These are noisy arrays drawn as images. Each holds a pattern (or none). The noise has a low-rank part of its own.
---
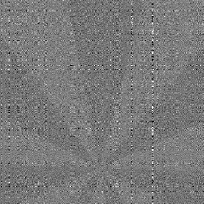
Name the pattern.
spokes from one point
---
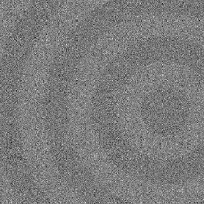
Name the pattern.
rings round one point
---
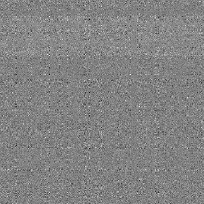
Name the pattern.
one horizontal stripe
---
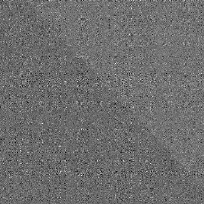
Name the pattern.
a sharp edge
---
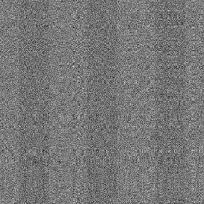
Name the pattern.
vertical stripes
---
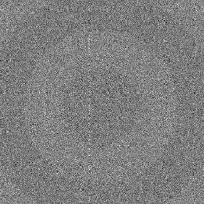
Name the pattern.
rings round one point
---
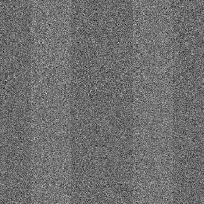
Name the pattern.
vertical stripes
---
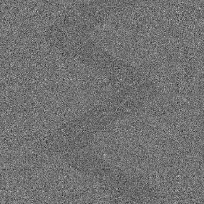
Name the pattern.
a wavy band
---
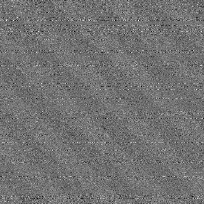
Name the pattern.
diagonal stripes
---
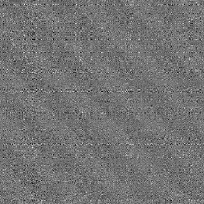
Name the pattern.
diagonal stripes
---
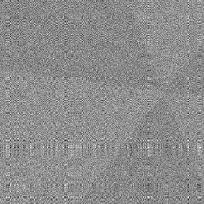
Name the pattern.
spokes from one point
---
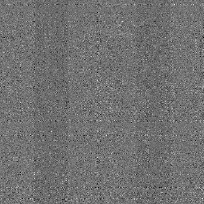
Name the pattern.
vertical stripes
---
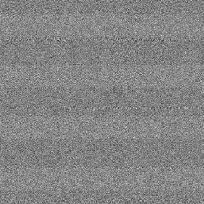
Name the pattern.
horizontal stripes
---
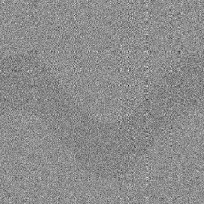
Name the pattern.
a wavy band
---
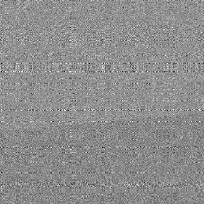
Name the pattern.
a sharp edge
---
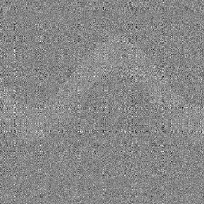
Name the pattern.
a wavy band
